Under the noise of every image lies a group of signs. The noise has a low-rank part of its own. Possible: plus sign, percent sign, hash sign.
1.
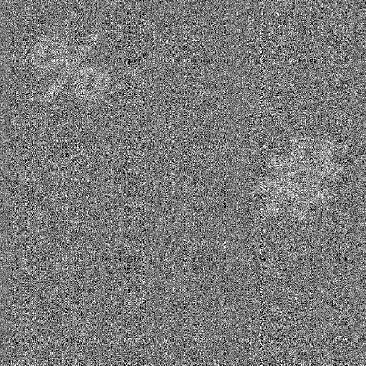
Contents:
top left: light percent sign; middle right: light hash sign
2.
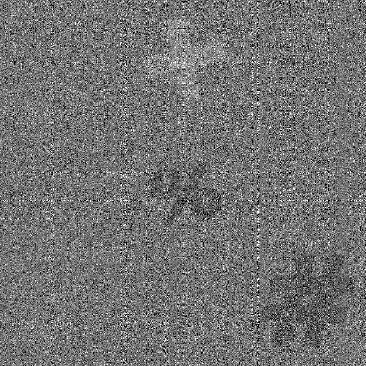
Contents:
top middle: light plus sign; centre: dark percent sign; bottom right: dark hash sign
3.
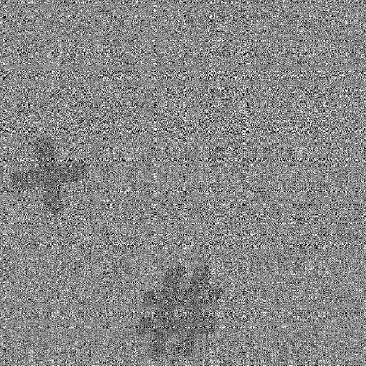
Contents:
middle left: dark plus sign; bottom middle: dark hash sign
